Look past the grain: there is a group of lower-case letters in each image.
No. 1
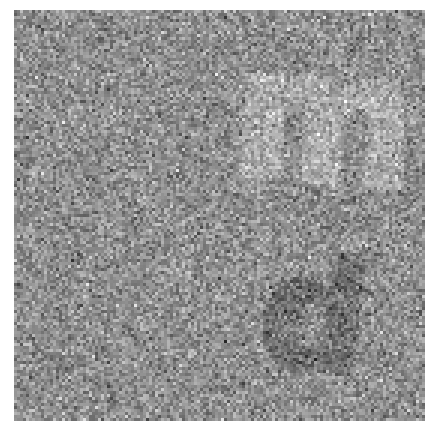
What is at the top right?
m
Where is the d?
bottom right
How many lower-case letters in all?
2
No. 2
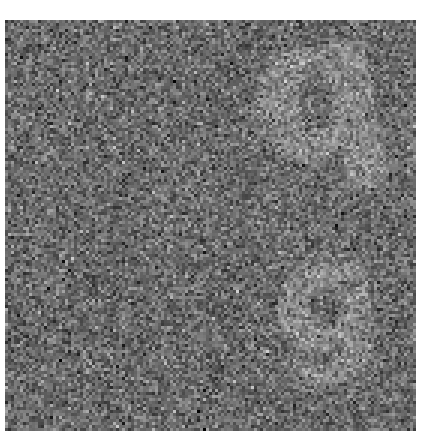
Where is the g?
bottom right
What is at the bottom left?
nothing
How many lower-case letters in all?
2
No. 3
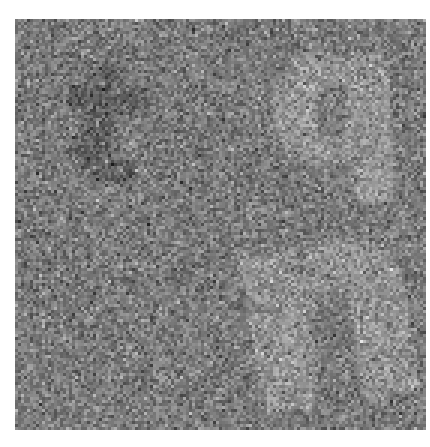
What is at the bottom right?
n
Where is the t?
top left
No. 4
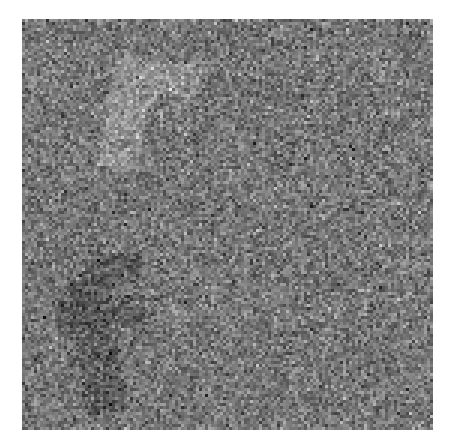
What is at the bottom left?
f
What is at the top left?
r
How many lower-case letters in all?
2
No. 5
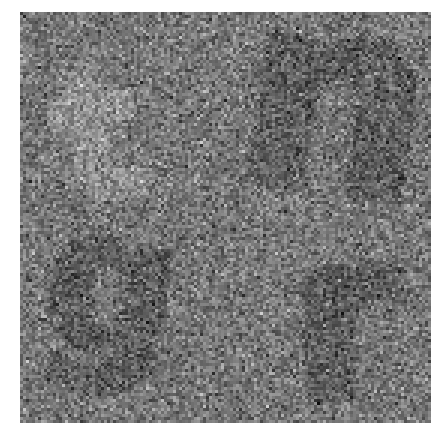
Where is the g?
bottom left
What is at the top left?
t
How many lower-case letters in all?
4
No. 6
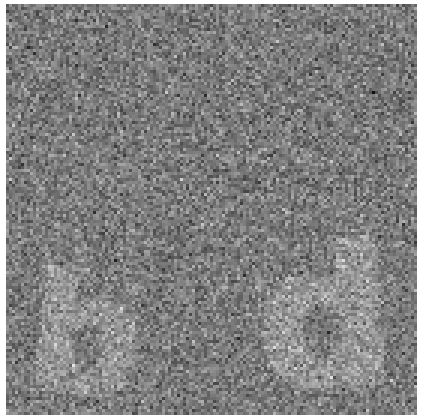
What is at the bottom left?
b
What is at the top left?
nothing
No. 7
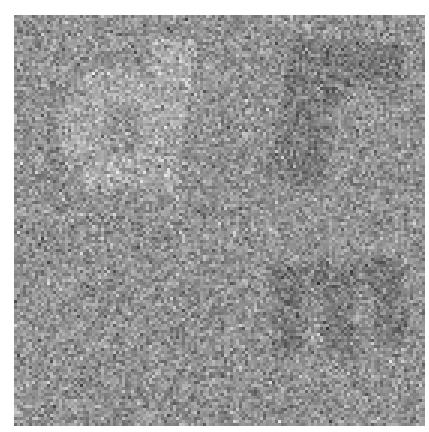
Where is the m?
bottom right
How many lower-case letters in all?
3
